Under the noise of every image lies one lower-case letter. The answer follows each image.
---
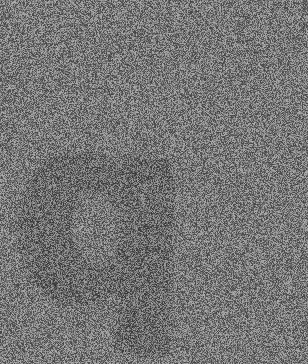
q
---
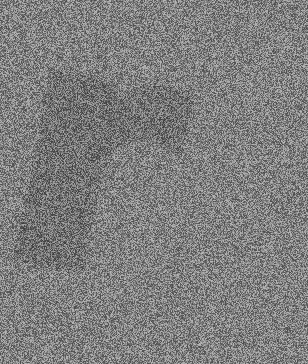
r
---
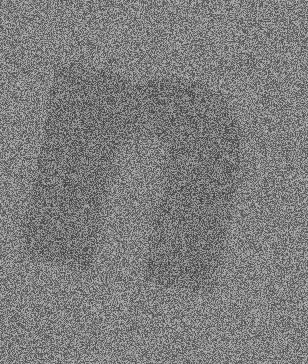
n
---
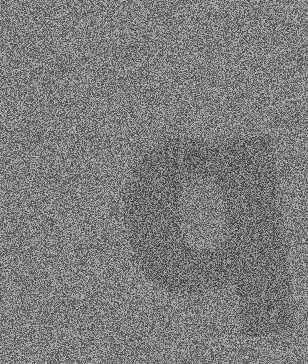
q
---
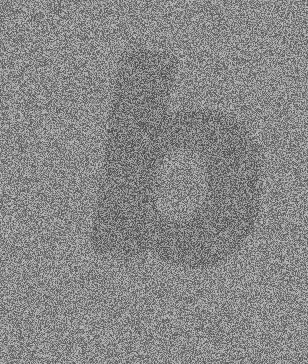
b
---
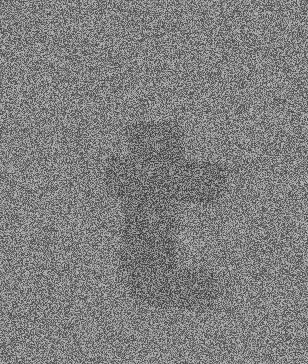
t
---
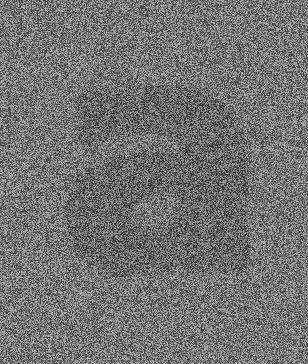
a
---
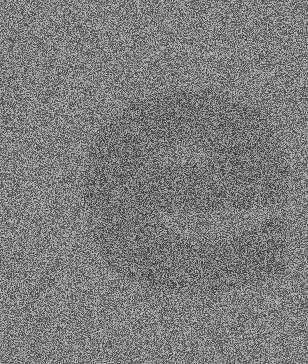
e
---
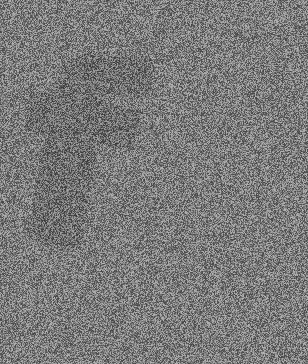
f
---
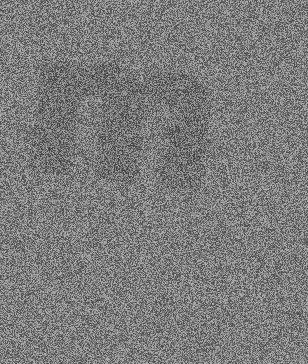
m
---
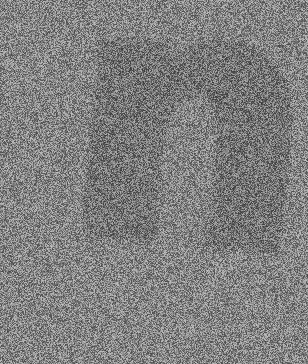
n
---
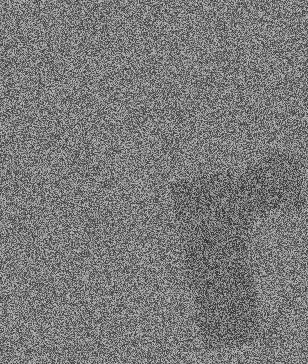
r
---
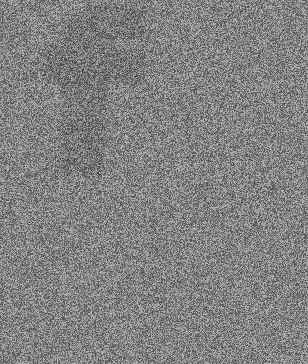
f
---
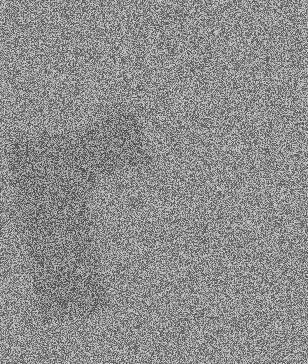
r
